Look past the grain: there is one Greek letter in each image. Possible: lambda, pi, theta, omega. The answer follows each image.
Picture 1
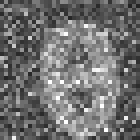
theta
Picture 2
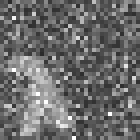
lambda
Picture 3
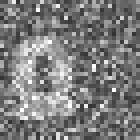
omega
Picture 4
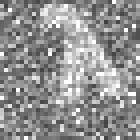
lambda
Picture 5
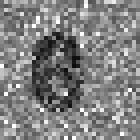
theta
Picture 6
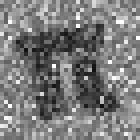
pi
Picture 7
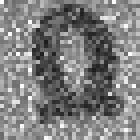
omega
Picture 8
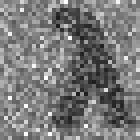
lambda
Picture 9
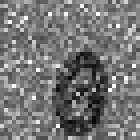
theta
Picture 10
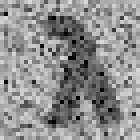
lambda
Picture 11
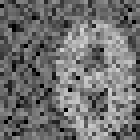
theta
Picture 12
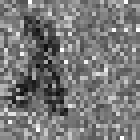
lambda
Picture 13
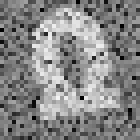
omega
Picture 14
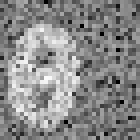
theta
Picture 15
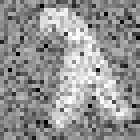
lambda
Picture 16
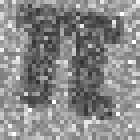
pi
